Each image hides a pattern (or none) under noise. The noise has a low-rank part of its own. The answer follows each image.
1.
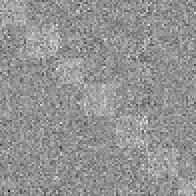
blocks along the diagonal
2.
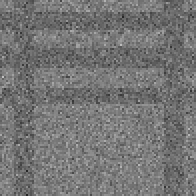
bands of rows crossing bands of columns
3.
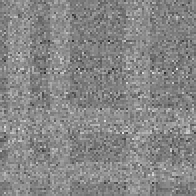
bands of rows crossing bands of columns
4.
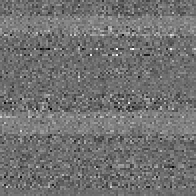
bands of rows
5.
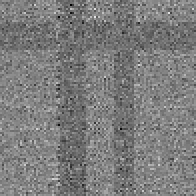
bands of rows crossing bands of columns
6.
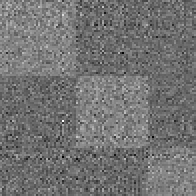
blocks along the diagonal
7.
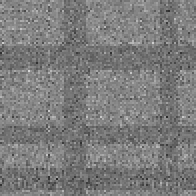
bands of rows crossing bands of columns
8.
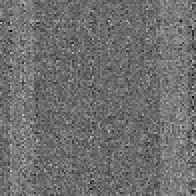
bands of columns
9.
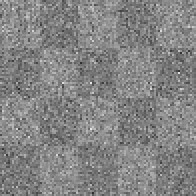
a checkerboard
